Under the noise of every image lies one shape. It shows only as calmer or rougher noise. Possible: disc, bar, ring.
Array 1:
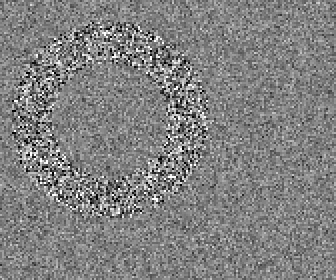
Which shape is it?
ring
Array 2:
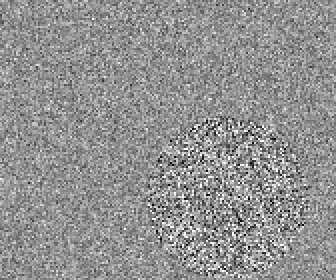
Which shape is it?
disc
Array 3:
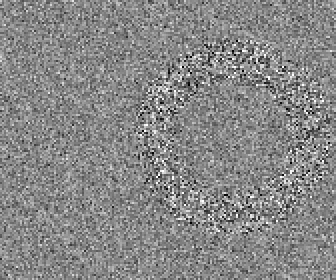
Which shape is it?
ring
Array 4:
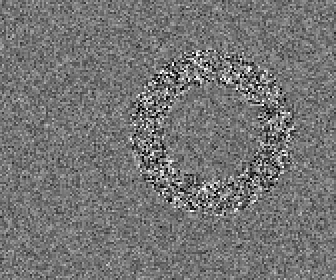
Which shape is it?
ring
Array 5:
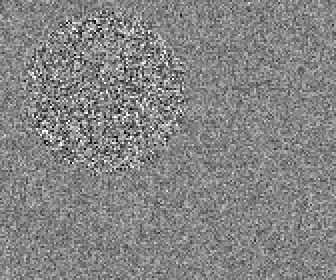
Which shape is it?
disc
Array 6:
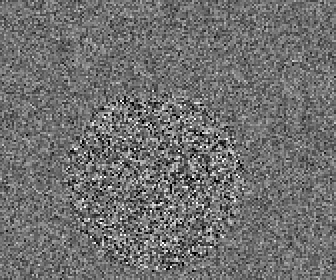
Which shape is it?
disc
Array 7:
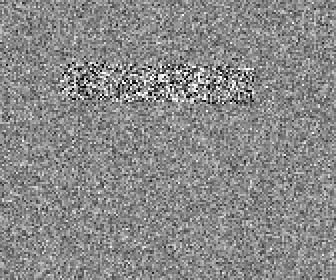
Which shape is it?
bar
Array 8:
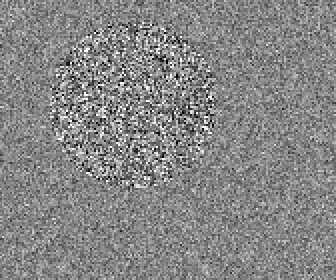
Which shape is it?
disc
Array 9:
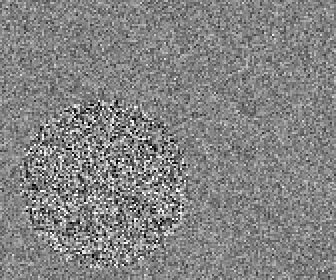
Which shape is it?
disc
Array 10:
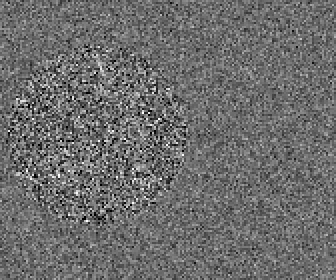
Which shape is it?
disc
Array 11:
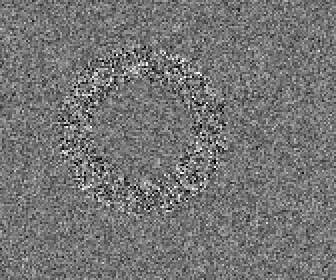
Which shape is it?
ring
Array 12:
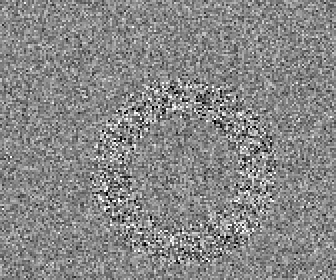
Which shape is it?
ring
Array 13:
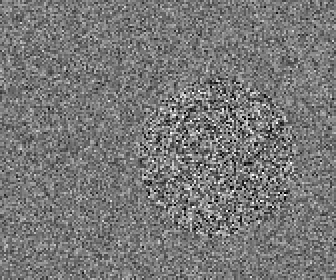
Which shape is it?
disc
